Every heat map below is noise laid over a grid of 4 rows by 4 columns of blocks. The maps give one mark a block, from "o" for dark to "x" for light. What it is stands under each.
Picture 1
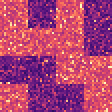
x o x o
x x x o
o o x x
x o o x
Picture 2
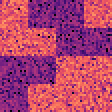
x o o x
x x o o
o o x x
o x x x
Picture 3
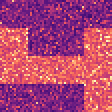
o o o o
x o o x
x x x x
o o o x
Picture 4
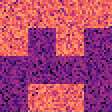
x x x x
x o x o
o o o o
o x x o
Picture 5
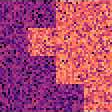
o o x x
o x x x
o o x x
o o o x
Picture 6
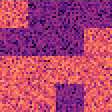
x o o o
o o o x
x x x x
x x o x
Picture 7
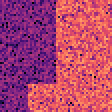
o o x x
o o x x
o o x x
o x x x
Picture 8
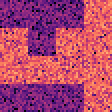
o o o x
x o x x
x x x x
o o o x
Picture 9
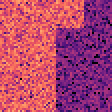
x x x o
x x o o
x x o o
x x o o
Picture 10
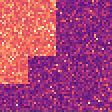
x x o o
x x o o
x o o o
o o o o
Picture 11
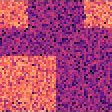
x o o x
o o o o
x x o o
x x o o
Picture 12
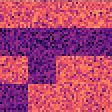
x x x x
o o o o
x o x x
o x x x
